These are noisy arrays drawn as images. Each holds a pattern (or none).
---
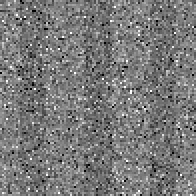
vertical stripes
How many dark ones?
3
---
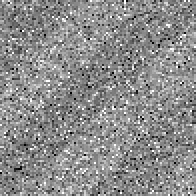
diagonal stripes
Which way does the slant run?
bottom left to top right
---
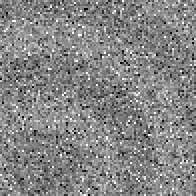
rings round one point
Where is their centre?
bottom left
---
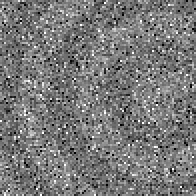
rings round one point
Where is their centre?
middle right
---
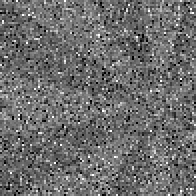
spokes from one point
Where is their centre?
middle right
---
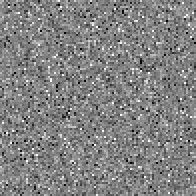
only noise
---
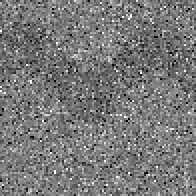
a wavy band
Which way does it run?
left to right
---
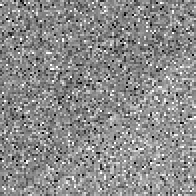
a sharp edge
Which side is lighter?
bottom right
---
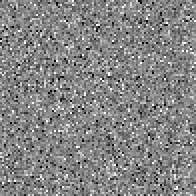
only noise
